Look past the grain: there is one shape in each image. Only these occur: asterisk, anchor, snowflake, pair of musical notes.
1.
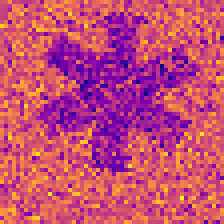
asterisk
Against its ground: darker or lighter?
darker
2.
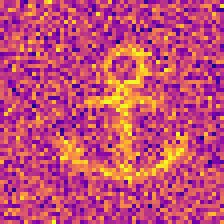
anchor
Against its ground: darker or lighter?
lighter
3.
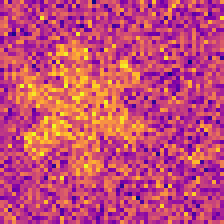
asterisk
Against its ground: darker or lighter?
lighter
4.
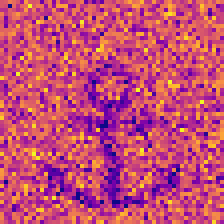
anchor
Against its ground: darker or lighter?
darker
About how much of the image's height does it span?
two thirds
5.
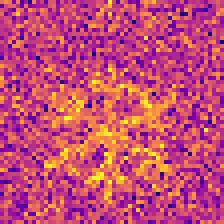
snowflake
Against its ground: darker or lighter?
lighter
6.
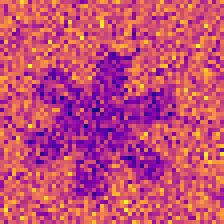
asterisk
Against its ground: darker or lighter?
darker
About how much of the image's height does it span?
two thirds
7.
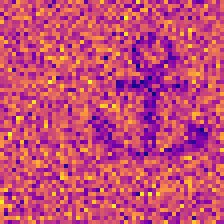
anchor
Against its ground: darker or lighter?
darker
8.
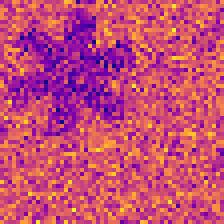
asterisk
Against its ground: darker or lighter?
darker
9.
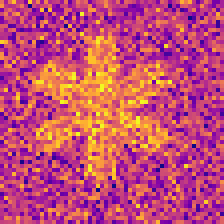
asterisk
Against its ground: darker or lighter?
lighter
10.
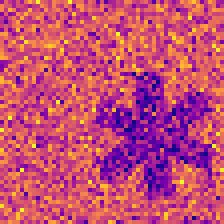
asterisk
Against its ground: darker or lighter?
darker
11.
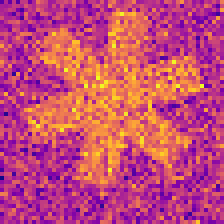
asterisk
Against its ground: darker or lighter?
lighter
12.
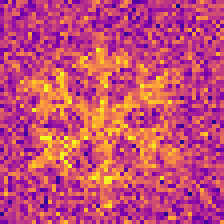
snowflake
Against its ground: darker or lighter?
lighter
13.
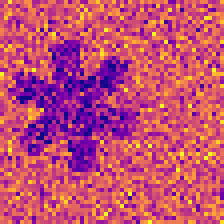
asterisk
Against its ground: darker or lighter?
darker
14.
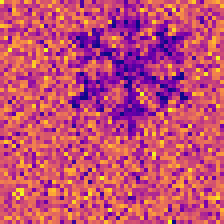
snowflake
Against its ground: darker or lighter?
darker
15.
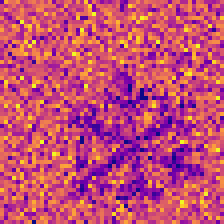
snowflake
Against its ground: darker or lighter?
darker
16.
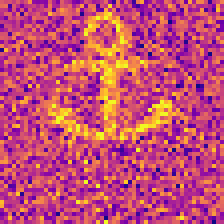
anchor
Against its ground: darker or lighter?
lighter
